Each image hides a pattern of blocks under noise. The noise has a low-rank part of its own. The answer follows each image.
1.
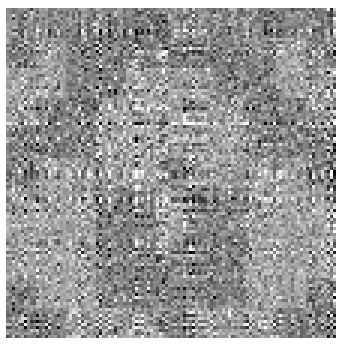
left and right mirror each other
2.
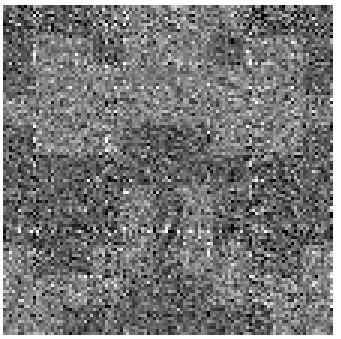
left and right mirror each other
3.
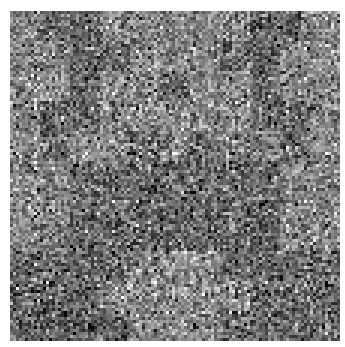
left and right mirror each other
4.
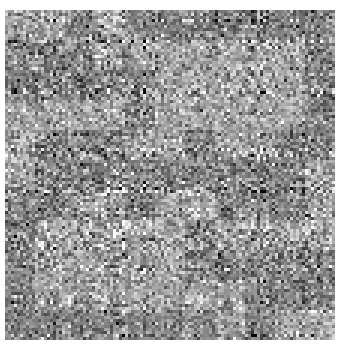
the same after a half turn
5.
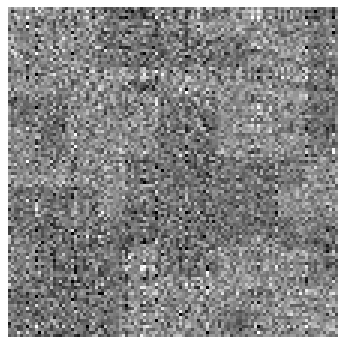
no symmetry
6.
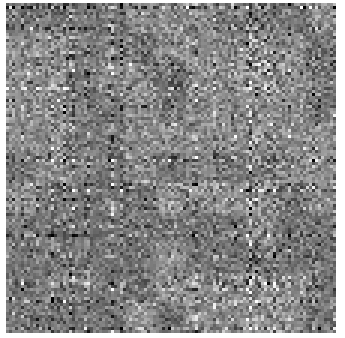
mirrored about the diagonal from the bottom left
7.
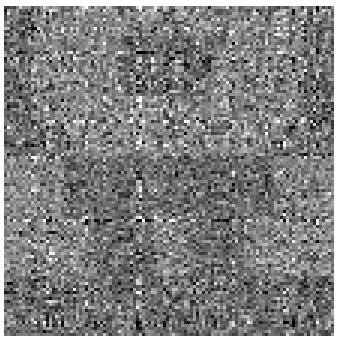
left and right mirror each other
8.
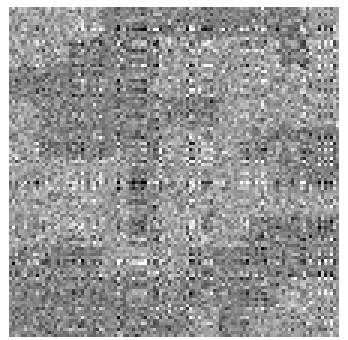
no symmetry
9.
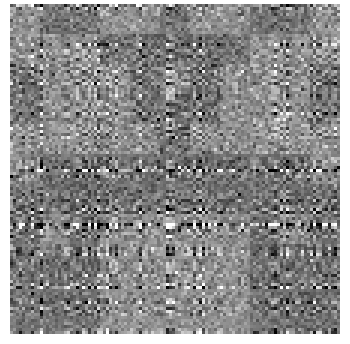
left and right mirror each other
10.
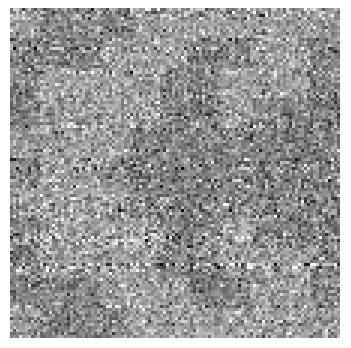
top and bottom mirror each other
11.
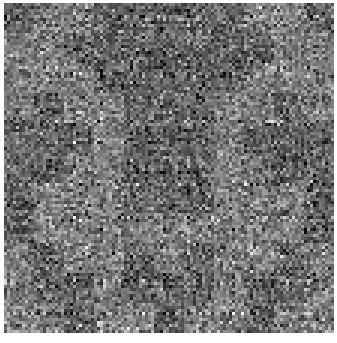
left and right mirror each other
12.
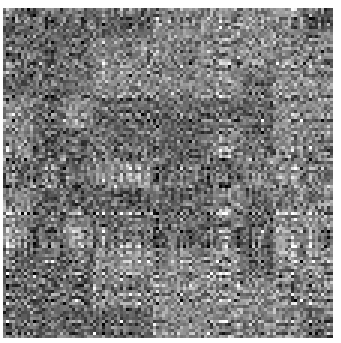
top and bottom mirror each other
